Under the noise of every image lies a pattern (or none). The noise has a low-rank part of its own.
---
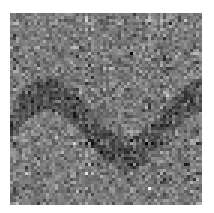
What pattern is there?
a wavy band
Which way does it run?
left to right
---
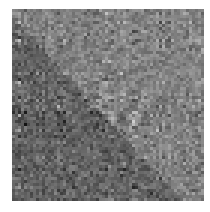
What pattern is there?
a sharp edge
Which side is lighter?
top right
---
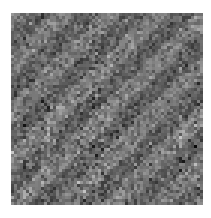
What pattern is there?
diagonal stripes
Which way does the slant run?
bottom left to top right
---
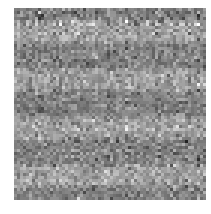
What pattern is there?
horizontal stripes
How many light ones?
4
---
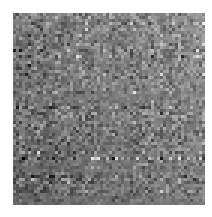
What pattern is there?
a smooth slope
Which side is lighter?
top right
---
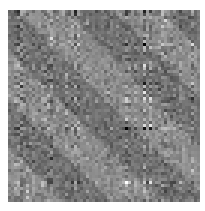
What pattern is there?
diagonal stripes
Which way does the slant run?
top left to bottom right
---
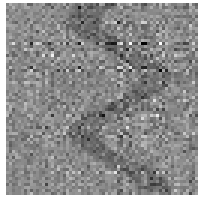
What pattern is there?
a wavy band
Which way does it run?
top to bottom
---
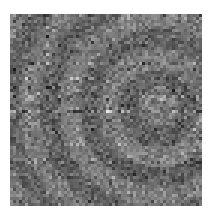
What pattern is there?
rings round one point
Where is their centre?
middle right
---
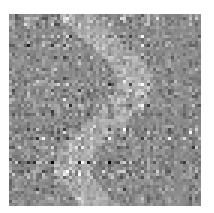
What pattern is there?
a wavy band
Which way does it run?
top to bottom
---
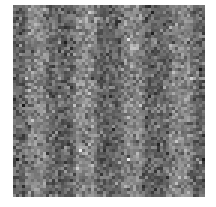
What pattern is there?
vertical stripes
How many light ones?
4
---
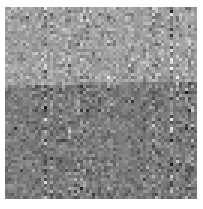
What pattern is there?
a sharp edge
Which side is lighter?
top
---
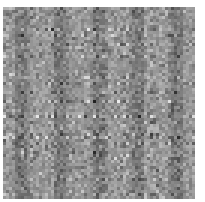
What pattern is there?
vertical stripes
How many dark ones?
5
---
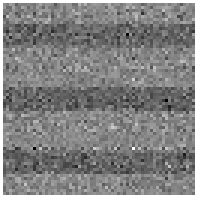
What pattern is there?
horizontal stripes
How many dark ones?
3
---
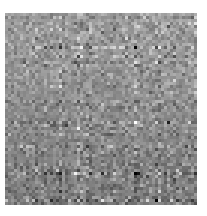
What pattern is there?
a smooth slope
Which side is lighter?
top
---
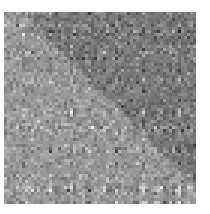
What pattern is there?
a sharp edge
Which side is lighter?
bottom left
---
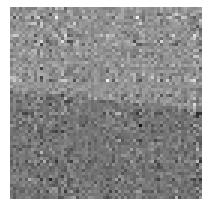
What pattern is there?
a sharp edge
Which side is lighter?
top
